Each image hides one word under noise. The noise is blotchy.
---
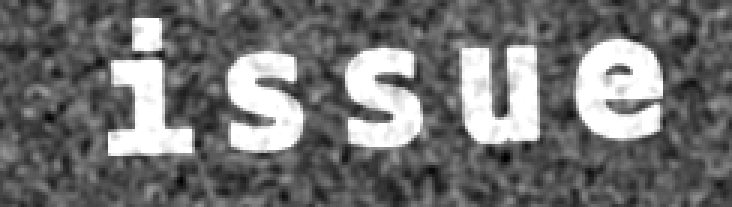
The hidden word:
issue
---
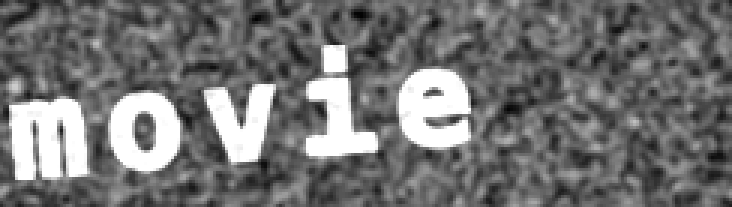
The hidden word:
movie
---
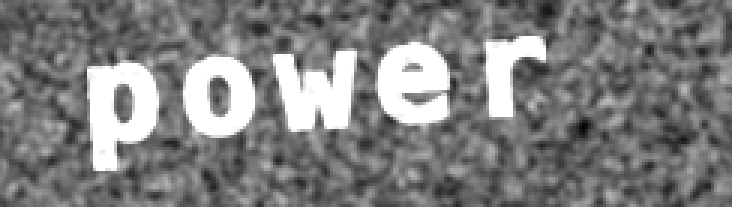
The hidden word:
power
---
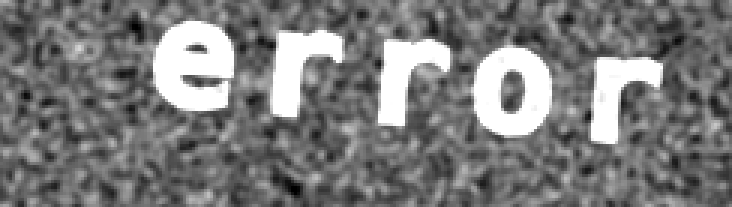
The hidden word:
error
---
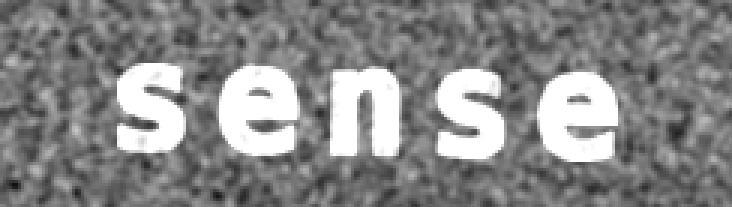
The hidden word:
sense
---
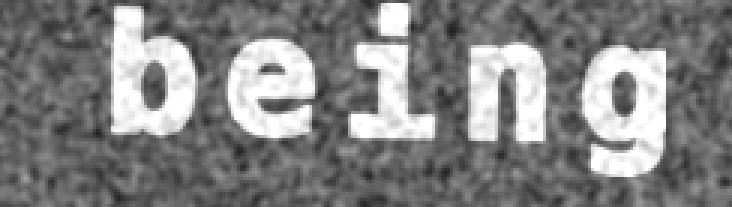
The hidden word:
being
